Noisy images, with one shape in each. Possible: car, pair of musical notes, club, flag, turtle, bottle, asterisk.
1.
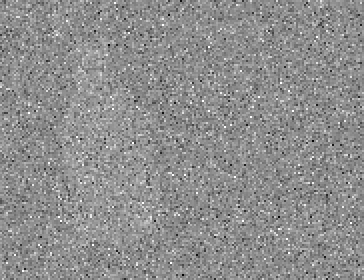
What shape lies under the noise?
bottle
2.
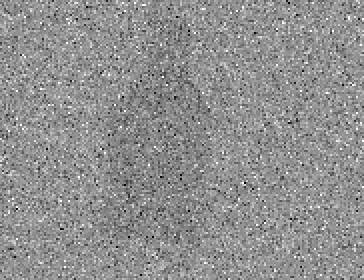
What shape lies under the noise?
bottle
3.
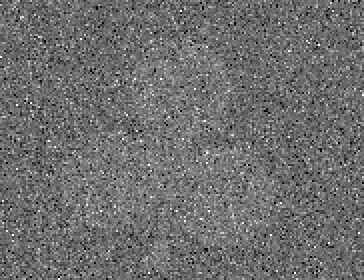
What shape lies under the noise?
club
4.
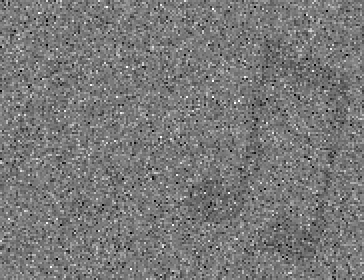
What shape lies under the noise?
pair of musical notes
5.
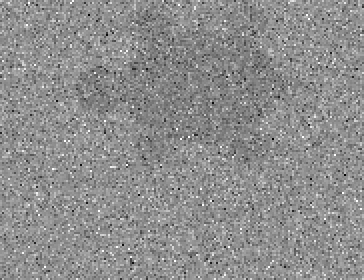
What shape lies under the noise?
turtle
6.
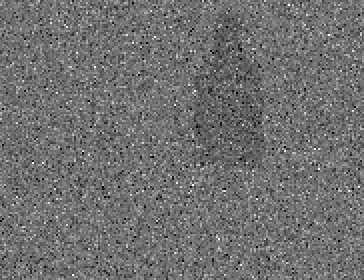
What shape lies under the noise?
bottle
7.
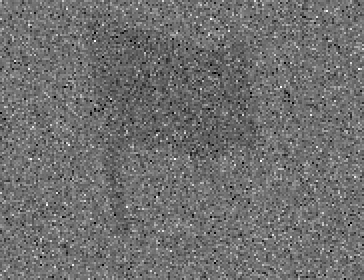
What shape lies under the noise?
flag
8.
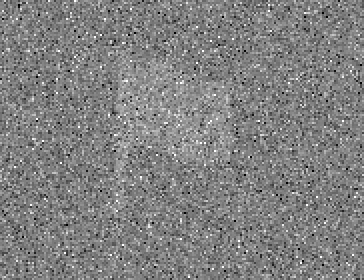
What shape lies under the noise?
flag
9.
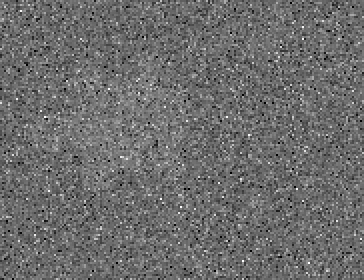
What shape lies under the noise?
turtle
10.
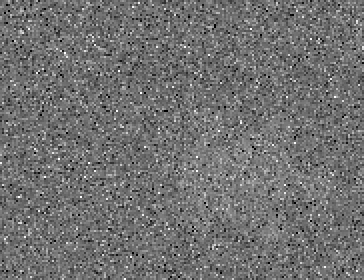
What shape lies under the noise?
turtle
